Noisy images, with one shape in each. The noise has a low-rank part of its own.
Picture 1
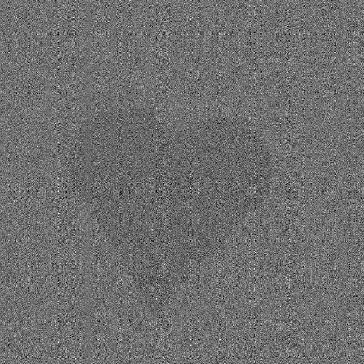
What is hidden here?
dark heart
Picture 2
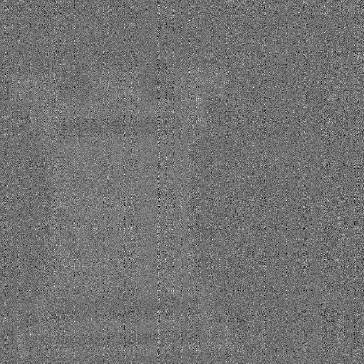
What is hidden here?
light chess rook
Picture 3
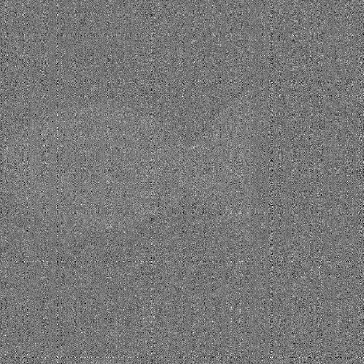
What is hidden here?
light fish
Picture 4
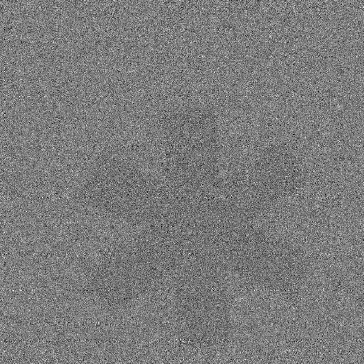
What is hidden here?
dark asterisk
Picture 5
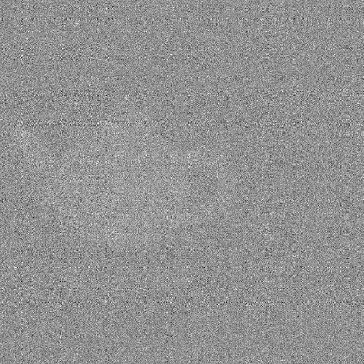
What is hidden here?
light teapot
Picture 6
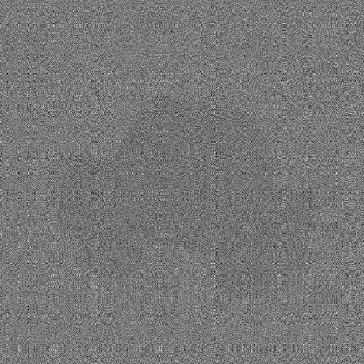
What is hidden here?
dark car
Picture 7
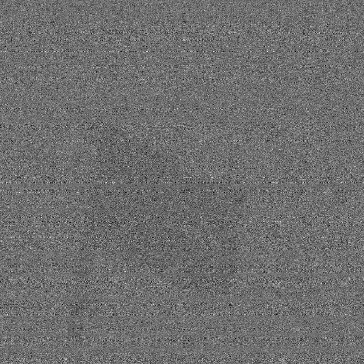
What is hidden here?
dark flag
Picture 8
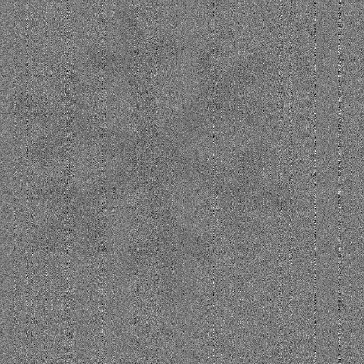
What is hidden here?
dark snowflake
